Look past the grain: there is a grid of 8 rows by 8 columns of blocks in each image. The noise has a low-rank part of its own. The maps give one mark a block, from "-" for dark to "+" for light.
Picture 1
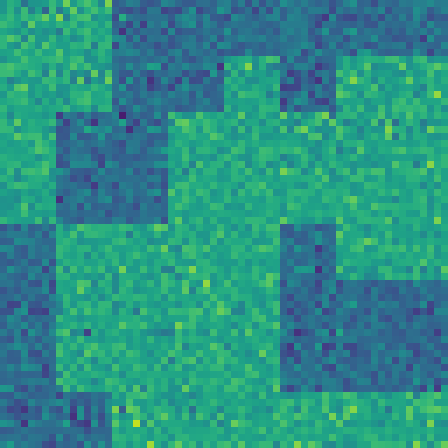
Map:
++------
++--+-++
+--+++++
+--+++++
-++++-++
-++++---
-++++---
--++++++
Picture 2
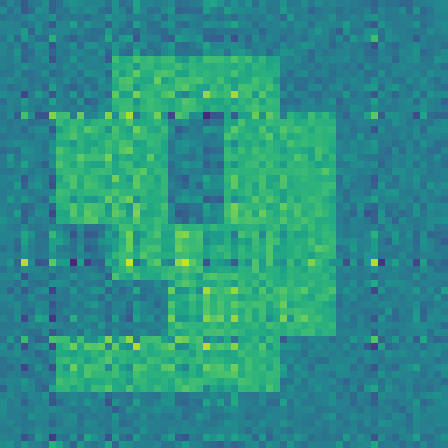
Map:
--------
--+++---
-++-++--
-++-++--
--++++--
---+++--
-++++---
--------
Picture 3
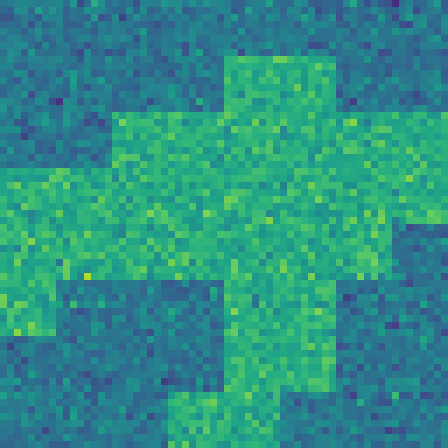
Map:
--------
----++--
--++++++
++++++++
+++++++-
+---++--
----++--
---++---
